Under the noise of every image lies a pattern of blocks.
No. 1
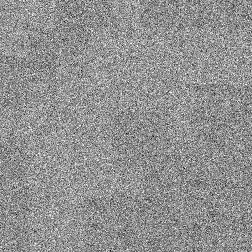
mirrored about the diagonal from the top left
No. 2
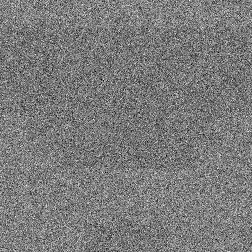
left and right mirror each other
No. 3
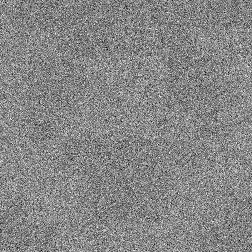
left and right mirror each other
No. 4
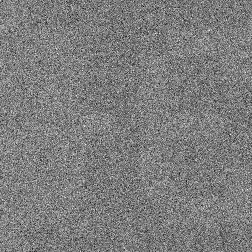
top and bottom mirror each other
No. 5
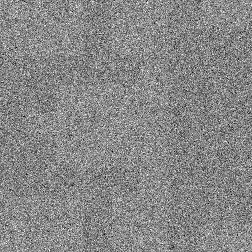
top and bottom mirror each other
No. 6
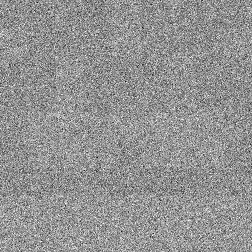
left and right mirror each other
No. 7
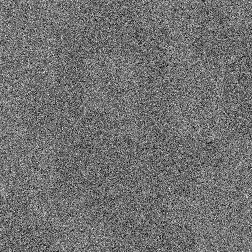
no symmetry
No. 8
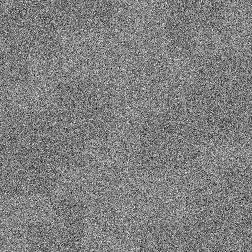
the same after a half turn
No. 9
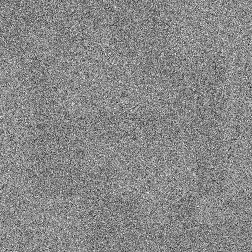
the same after a half turn
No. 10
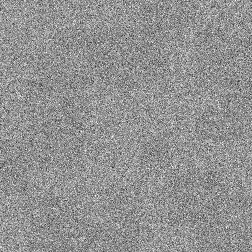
mirrored about the diagonal from the top left
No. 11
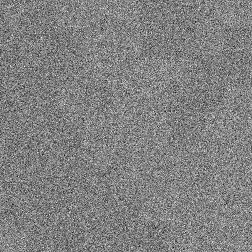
no symmetry
